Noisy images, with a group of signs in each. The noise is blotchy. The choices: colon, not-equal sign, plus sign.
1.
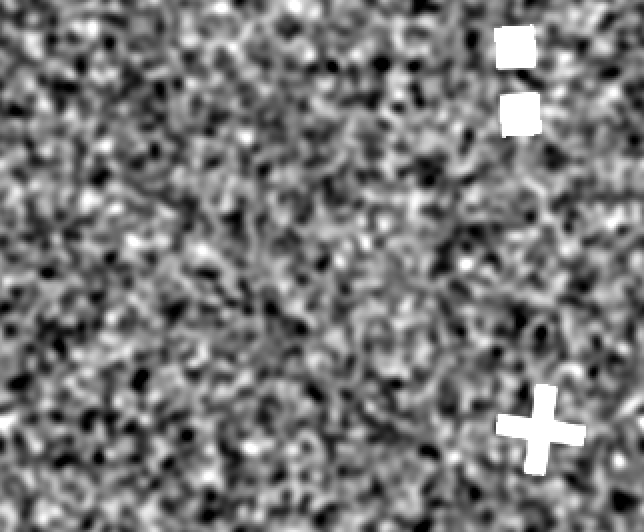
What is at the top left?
nothing
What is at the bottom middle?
nothing
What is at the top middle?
nothing
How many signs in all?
2
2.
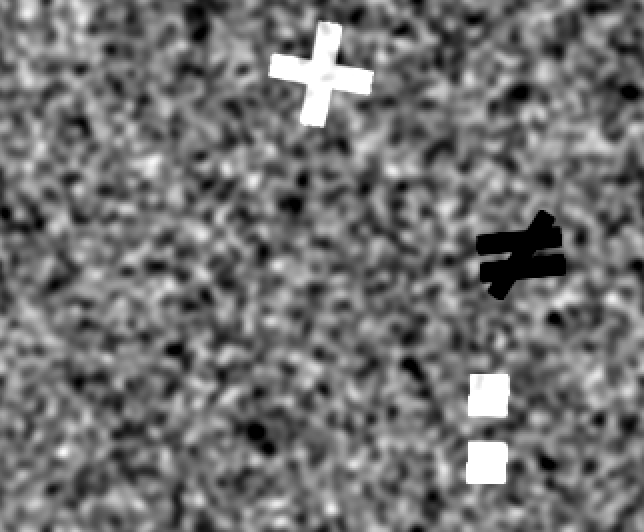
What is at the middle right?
not-equal sign
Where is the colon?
bottom right
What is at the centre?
nothing
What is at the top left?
nothing
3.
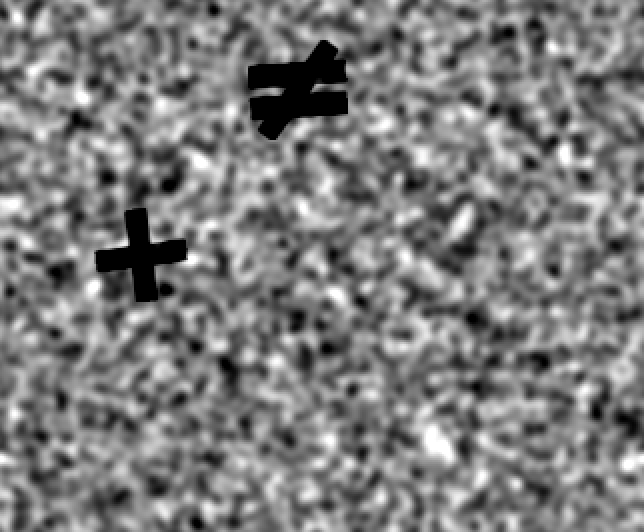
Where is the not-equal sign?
top middle
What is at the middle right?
nothing
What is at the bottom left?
nothing
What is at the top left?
nothing
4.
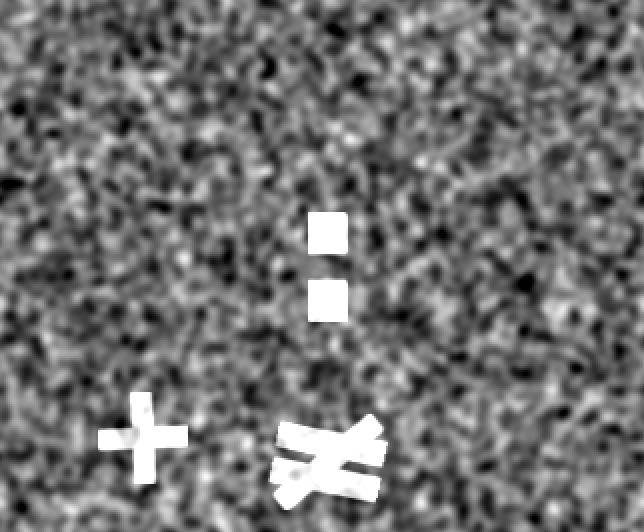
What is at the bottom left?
plus sign
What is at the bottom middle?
not-equal sign
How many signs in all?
3
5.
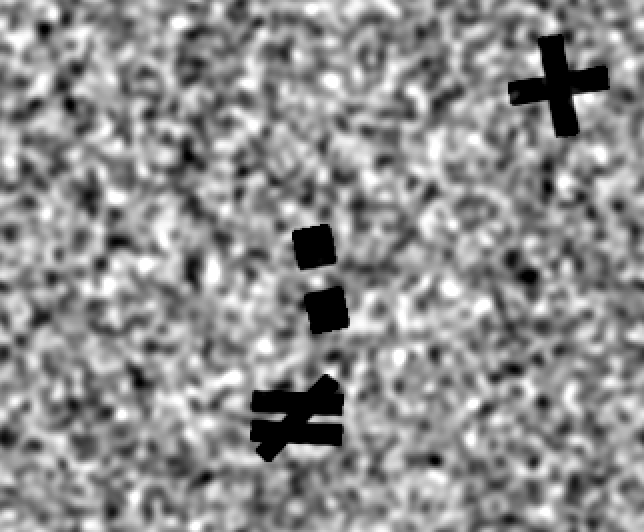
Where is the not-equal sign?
bottom middle
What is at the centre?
colon
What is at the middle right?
nothing
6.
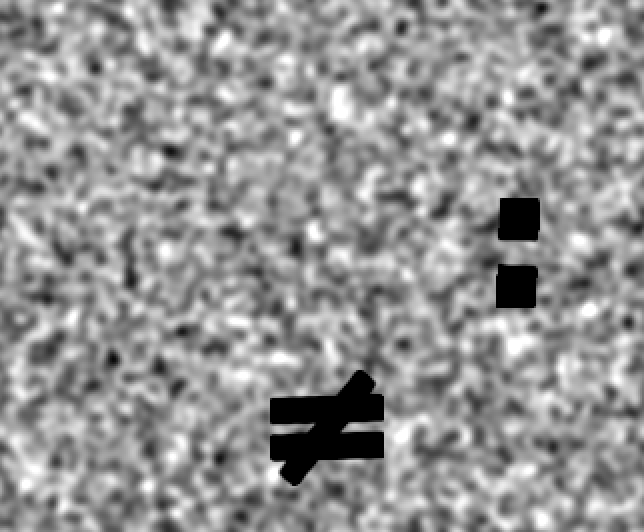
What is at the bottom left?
nothing
